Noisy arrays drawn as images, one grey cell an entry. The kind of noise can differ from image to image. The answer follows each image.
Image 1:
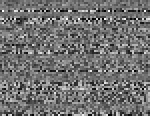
rows of uneven size
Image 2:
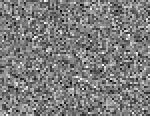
independent entries
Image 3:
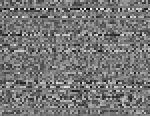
rows of uneven size
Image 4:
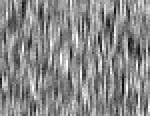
streaked along the columns
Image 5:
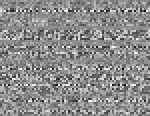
rows of uneven size
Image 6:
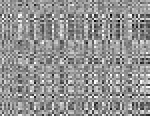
low rank plus noise
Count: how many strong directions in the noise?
one
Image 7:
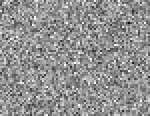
independent entries
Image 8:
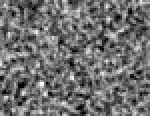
blotchy
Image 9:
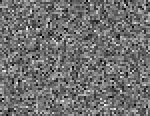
independent entries
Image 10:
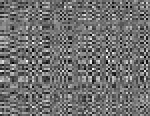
low rank plus noise
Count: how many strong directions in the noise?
one
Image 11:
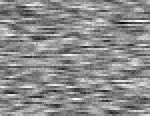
streaked along the rows
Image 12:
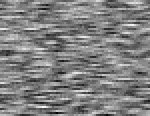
streaked along the rows
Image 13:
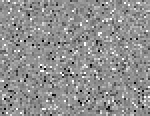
heavy tails
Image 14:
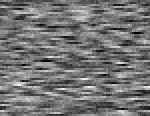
streaked along the rows
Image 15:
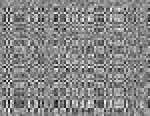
low rank plus noise
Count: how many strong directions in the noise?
one
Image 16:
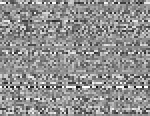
rows of uneven size
